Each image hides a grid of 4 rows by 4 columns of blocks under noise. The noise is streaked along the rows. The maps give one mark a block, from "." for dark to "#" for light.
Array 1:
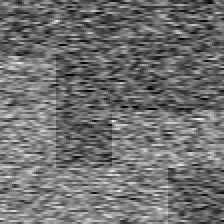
. . . .
# . . .
# . # #
# # # .
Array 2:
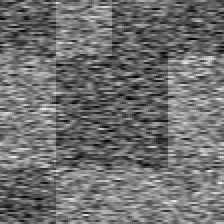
. # . .
# . . #
# . . #
. # # #
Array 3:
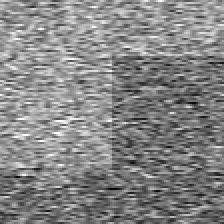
# # # #
# # . .
# # . .
. . . .
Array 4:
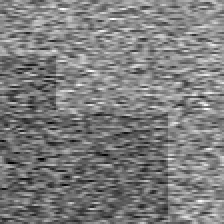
# # # #
. # # #
. . . #
. . . #
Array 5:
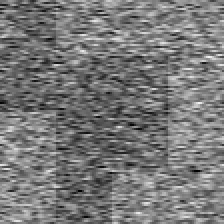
. # # #
. . . #
# . . #
# . # #
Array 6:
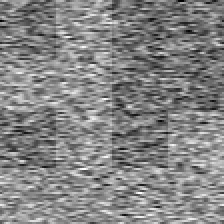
. # . .
# # . .
. # . #
# # # #
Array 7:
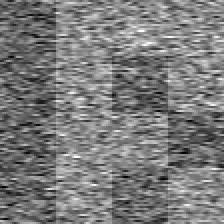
. # # #
. # . #
. # # .
. # . #
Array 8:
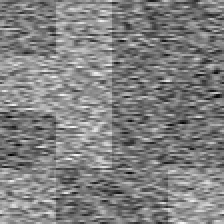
. # . .
# # . .
. # . .
# . . #
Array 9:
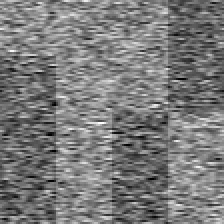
# # # .
. # # .
. # . #
. # . #
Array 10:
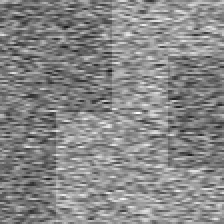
. . # #
. . # .
. # # .
. # # #
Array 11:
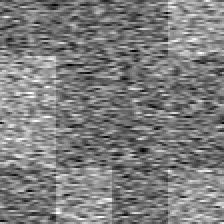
. . . #
# . . .
# . . .
. # . #
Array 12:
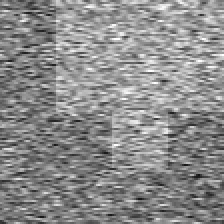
. # # #
. # # #
. . # .
. . . .
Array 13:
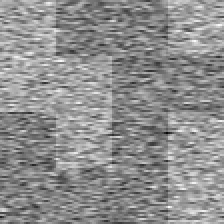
# . . #
# # . .
. # . #
. . . #
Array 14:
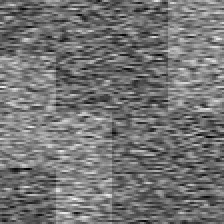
. . . #
# . . #
# # . .
. # . .
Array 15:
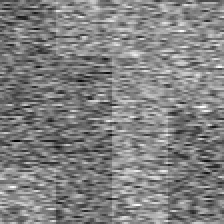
. # # #
. . # #
. . # .
# . # .
